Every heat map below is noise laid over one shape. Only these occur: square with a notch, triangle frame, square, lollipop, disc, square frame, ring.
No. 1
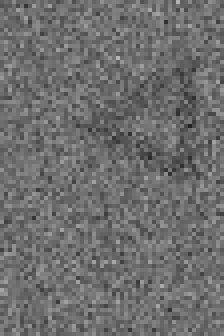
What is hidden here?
dark triangle frame
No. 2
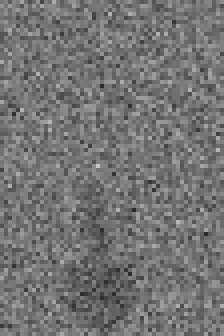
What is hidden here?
dark lollipop, bottom middle
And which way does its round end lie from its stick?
down
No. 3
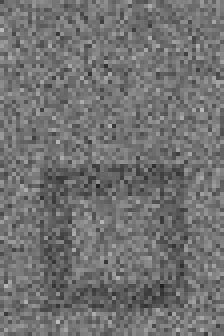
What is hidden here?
dark square frame
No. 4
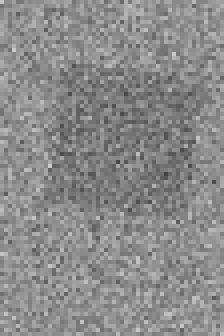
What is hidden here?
dark square
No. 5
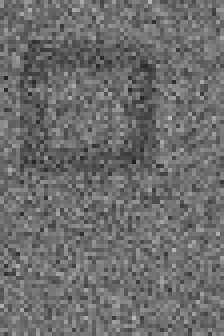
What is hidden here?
dark square frame
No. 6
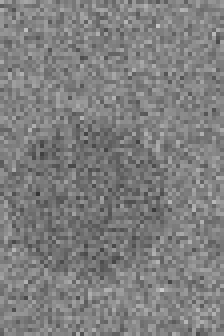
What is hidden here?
dark disc
